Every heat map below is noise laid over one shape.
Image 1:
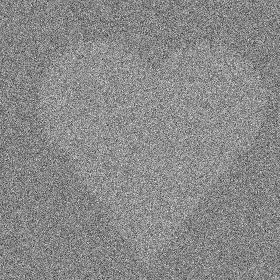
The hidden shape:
heart
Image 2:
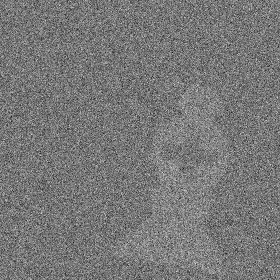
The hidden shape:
chess bishop
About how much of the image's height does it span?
two thirds
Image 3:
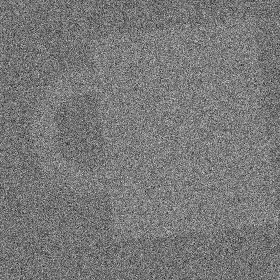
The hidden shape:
cup
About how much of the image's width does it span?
nearly all
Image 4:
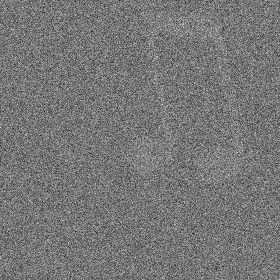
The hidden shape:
pair of musical notes
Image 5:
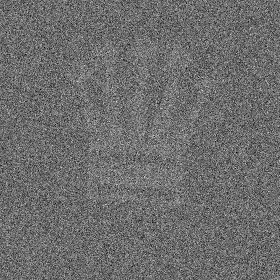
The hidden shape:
chess queen
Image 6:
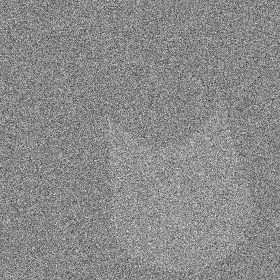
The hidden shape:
cat's head
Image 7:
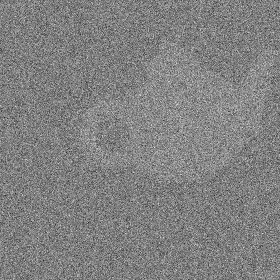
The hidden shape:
teapot
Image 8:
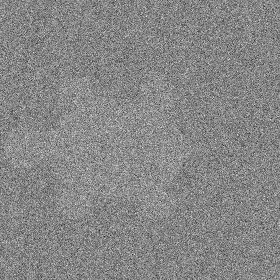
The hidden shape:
turtle
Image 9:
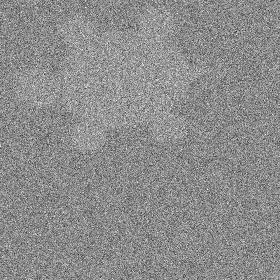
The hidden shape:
turtle
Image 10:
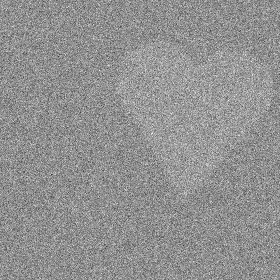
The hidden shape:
heart
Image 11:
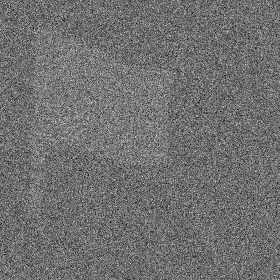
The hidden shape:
flag
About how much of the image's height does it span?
two thirds
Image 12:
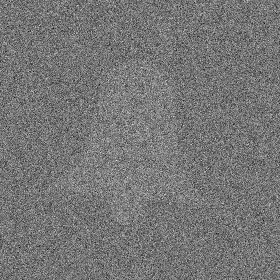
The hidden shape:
bell
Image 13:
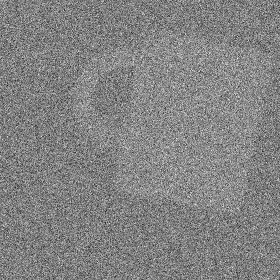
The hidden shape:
cup
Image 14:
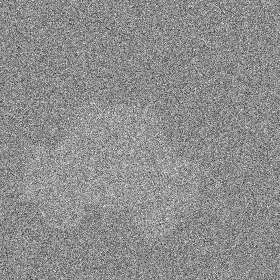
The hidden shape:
car
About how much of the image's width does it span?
two thirds
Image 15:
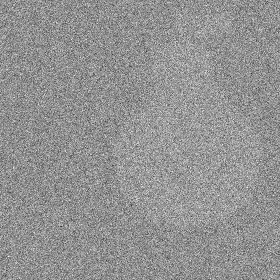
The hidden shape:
pear
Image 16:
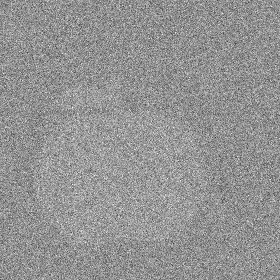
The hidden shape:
apple
